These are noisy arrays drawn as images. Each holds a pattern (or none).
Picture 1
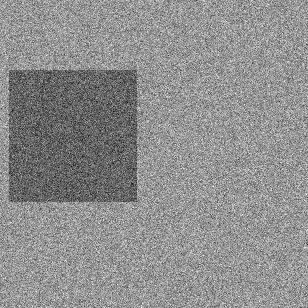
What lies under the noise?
one block
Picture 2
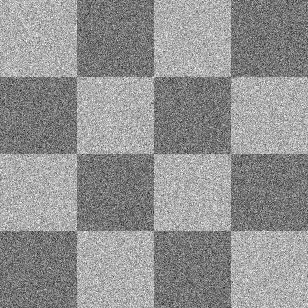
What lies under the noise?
a checkerboard
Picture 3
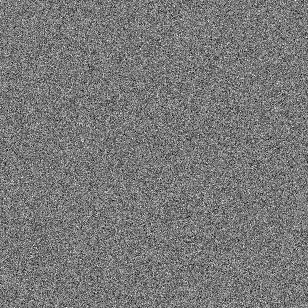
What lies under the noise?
only noise
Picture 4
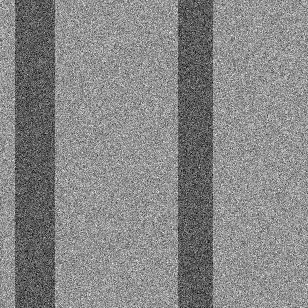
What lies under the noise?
bands of columns
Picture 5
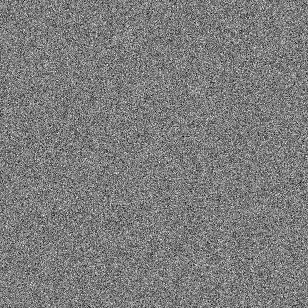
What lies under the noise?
only noise
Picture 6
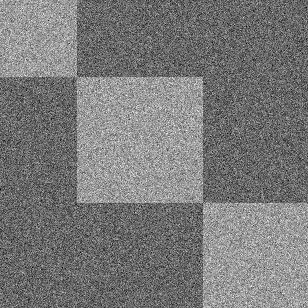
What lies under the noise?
blocks along the diagonal
